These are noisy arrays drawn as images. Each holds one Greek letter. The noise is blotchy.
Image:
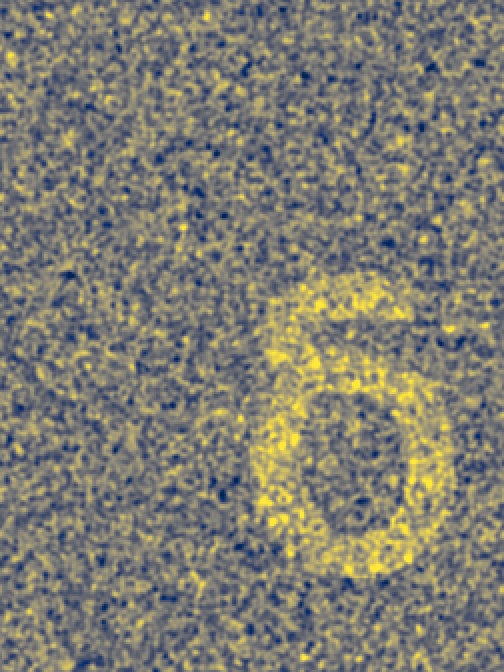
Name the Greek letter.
delta
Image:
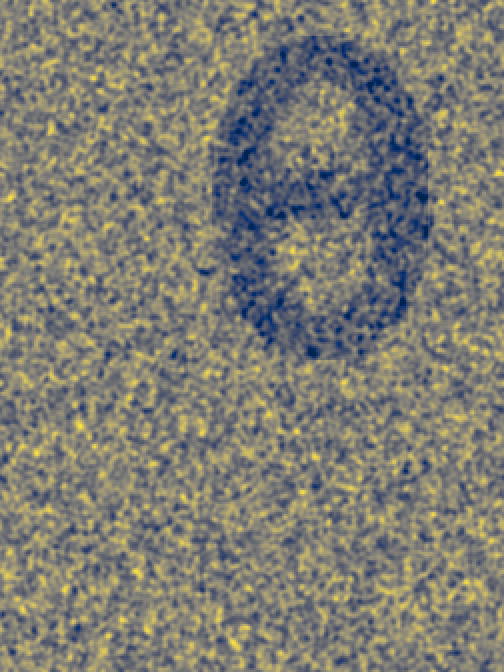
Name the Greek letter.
theta
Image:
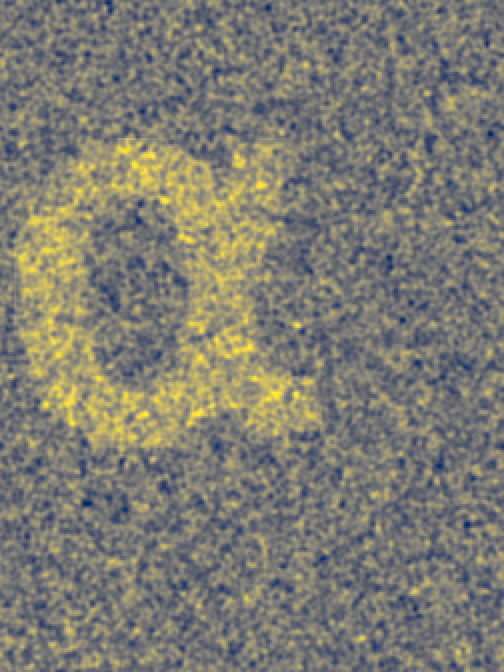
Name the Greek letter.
alpha
